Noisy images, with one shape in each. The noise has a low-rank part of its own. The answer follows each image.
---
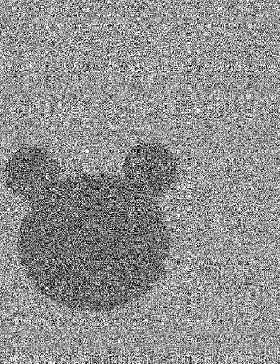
bear's head
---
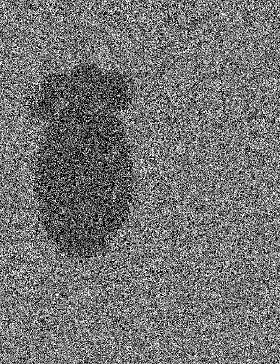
footprint
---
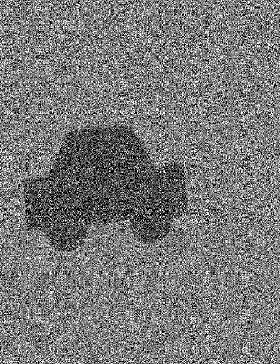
car
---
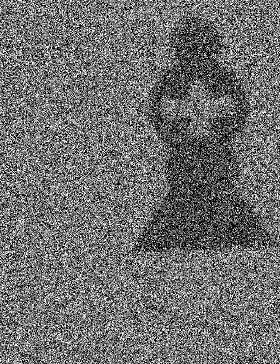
chess bishop
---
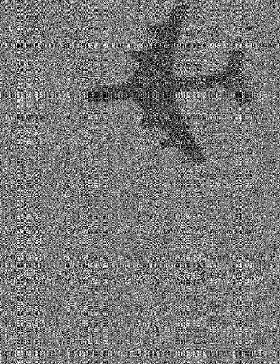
airplane
